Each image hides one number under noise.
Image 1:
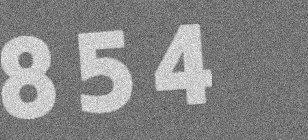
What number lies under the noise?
854
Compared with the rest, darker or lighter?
lighter
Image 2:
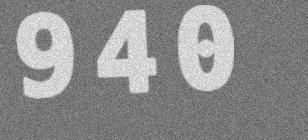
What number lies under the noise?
940
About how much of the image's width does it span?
two thirds
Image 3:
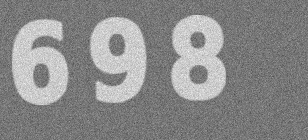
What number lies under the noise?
698
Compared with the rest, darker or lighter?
lighter
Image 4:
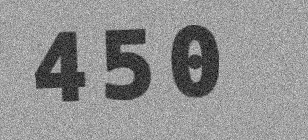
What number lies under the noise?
450
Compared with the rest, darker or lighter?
darker
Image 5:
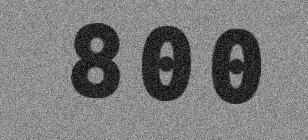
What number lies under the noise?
800
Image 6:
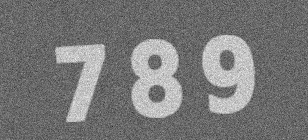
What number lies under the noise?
789
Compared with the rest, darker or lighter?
lighter
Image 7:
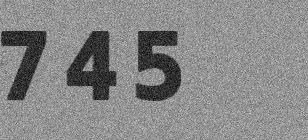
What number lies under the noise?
745
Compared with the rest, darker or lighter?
darker
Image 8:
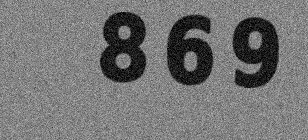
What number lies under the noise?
869
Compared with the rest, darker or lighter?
darker
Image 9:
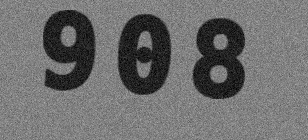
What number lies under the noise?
908
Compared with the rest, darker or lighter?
darker
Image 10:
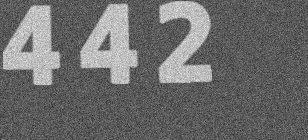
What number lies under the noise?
442
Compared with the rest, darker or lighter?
lighter
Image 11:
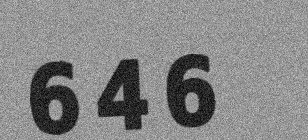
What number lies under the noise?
646
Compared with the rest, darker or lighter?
darker
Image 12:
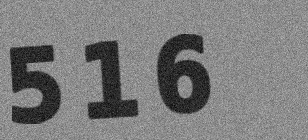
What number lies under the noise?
516
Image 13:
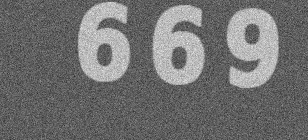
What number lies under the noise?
669
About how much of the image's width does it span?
two thirds
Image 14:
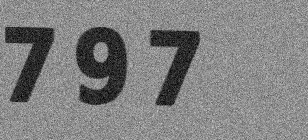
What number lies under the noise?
797
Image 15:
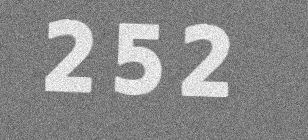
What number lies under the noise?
252
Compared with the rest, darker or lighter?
lighter
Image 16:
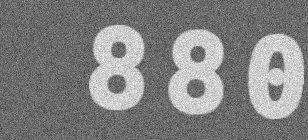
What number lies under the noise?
880
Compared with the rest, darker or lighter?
lighter
